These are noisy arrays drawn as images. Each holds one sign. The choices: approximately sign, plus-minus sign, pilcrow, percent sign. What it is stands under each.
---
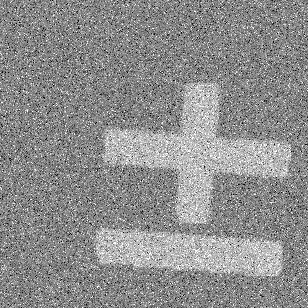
plus-minus sign
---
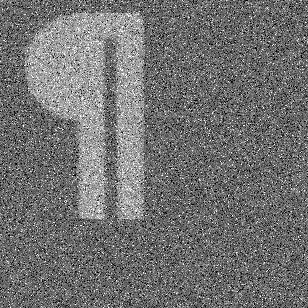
pilcrow
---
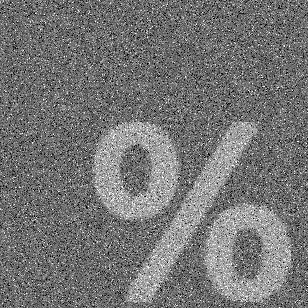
percent sign
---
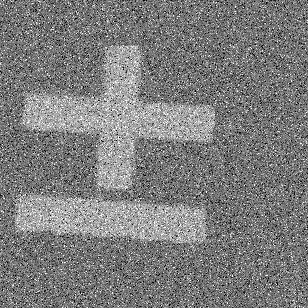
plus-minus sign
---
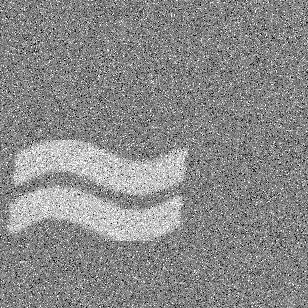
approximately sign
